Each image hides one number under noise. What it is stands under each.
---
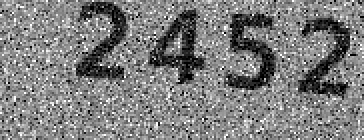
2452
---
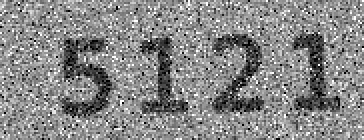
5121
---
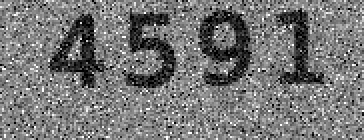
4591
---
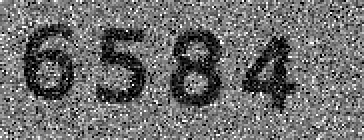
6584
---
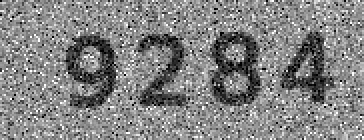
9284
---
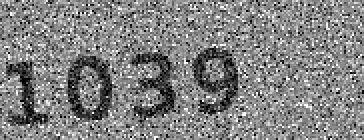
1039
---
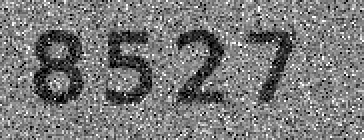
8527
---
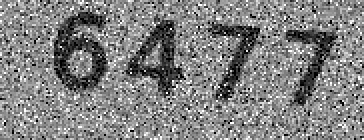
6477
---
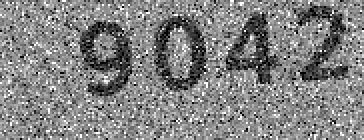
9042
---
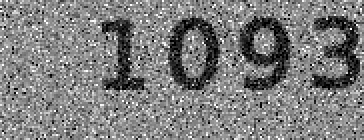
1093
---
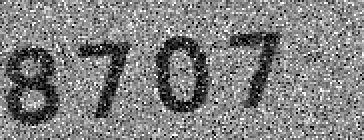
8707
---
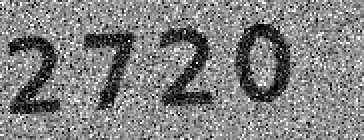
2720
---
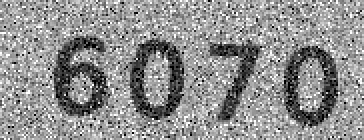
6070
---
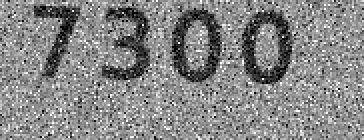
7300
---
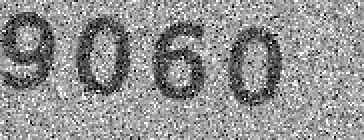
9060
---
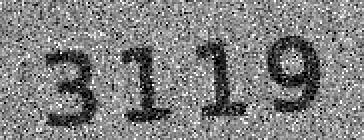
3119
